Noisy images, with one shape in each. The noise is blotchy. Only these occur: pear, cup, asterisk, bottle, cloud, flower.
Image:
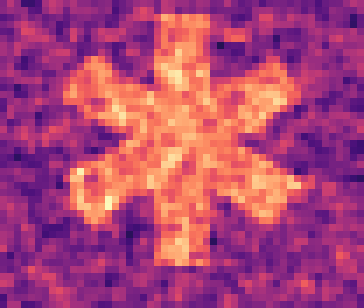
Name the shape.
asterisk
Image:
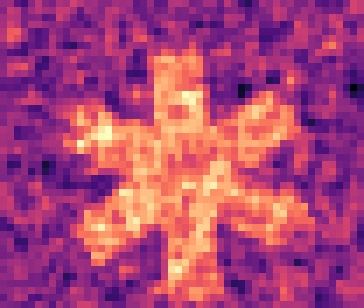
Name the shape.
asterisk
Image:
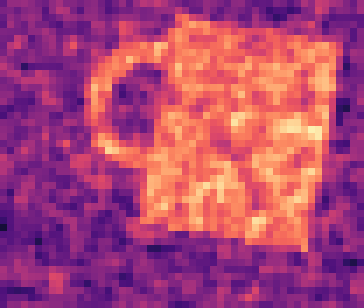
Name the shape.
cup
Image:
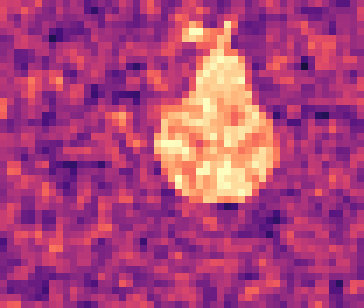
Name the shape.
pear
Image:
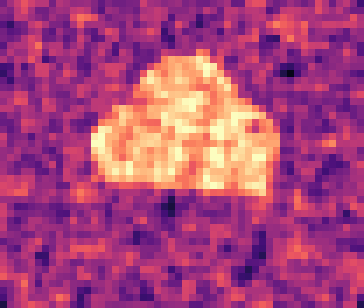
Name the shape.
cloud
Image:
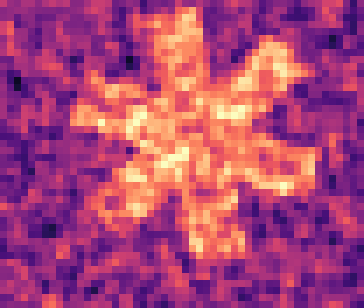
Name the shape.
asterisk
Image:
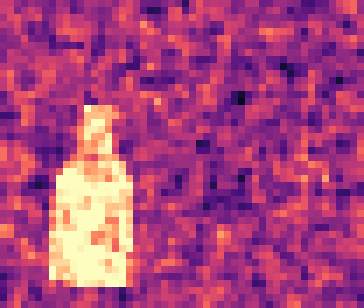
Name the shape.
bottle
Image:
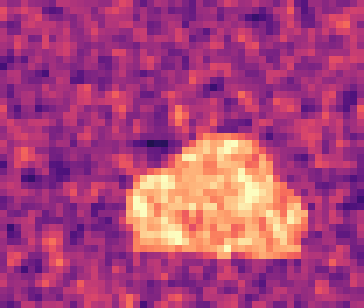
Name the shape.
cloud
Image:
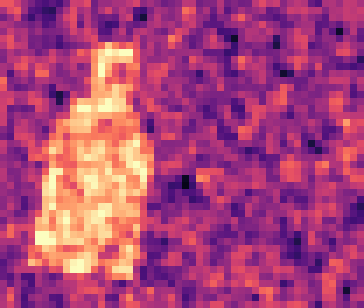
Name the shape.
bottle
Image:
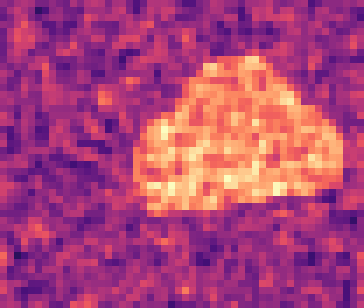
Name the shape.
cloud
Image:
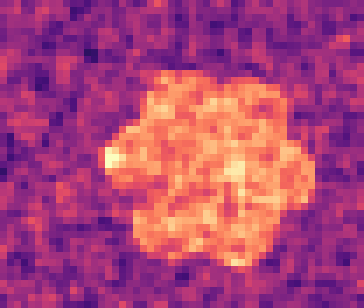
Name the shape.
flower
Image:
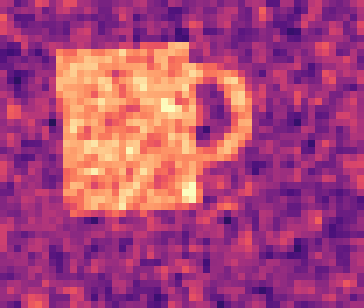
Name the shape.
cup
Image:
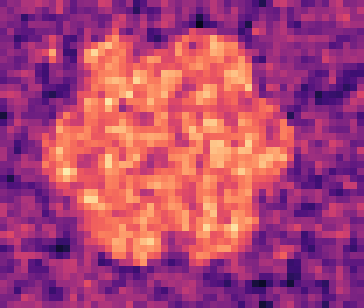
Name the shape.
flower
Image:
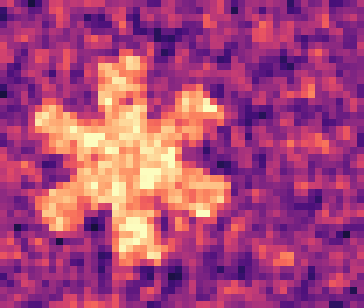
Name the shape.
asterisk
